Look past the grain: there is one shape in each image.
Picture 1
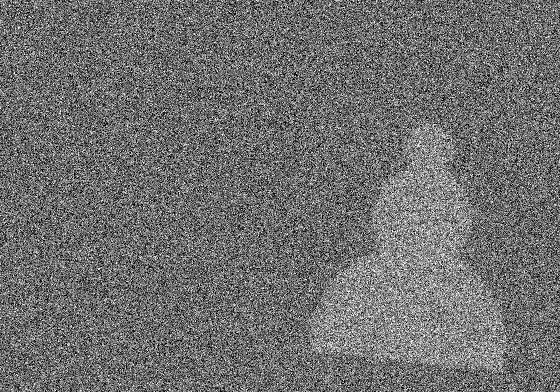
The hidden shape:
chess pawn
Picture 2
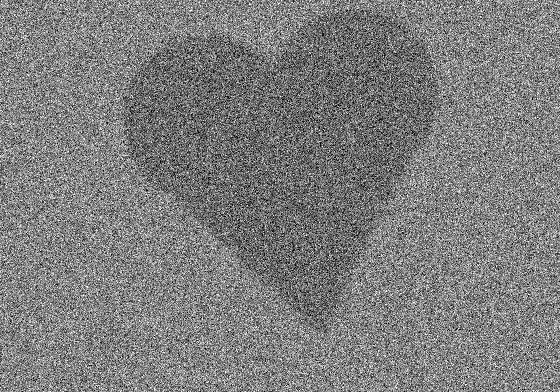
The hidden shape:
heart
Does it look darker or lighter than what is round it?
darker
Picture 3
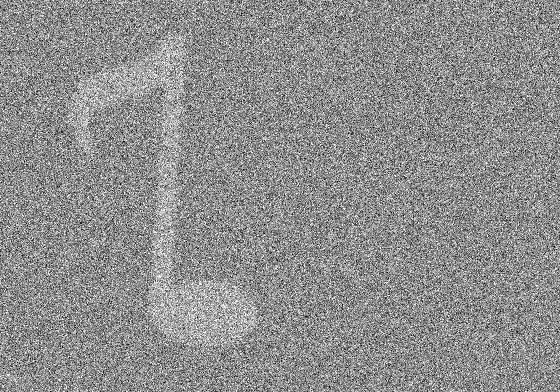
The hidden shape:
musical note
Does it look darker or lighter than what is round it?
lighter
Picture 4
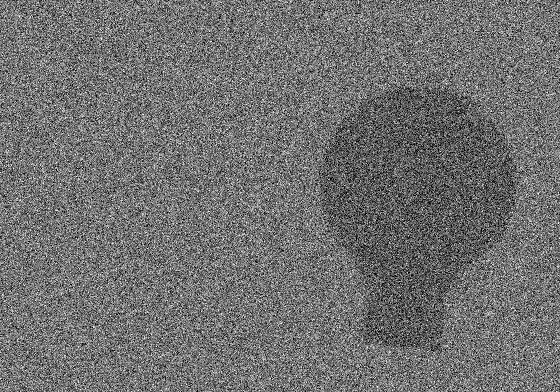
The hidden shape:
light bulb
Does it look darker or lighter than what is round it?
darker
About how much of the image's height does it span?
two thirds
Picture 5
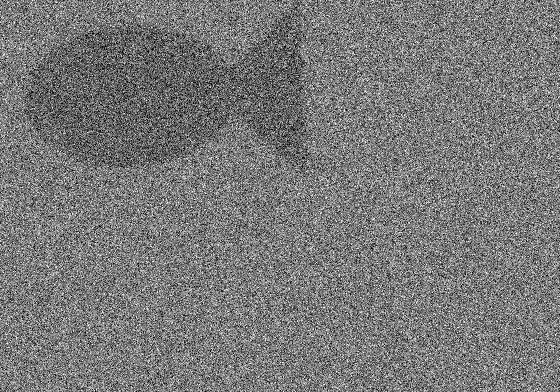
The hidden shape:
fish
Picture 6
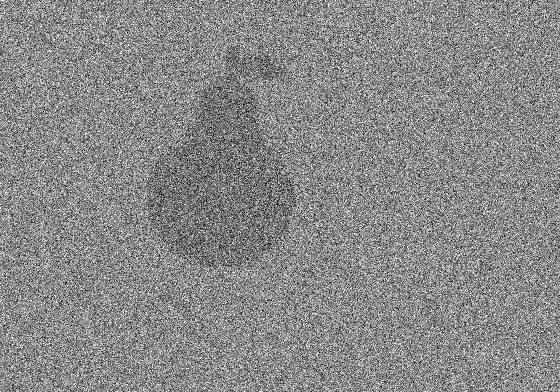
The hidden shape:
pear
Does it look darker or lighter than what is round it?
darker
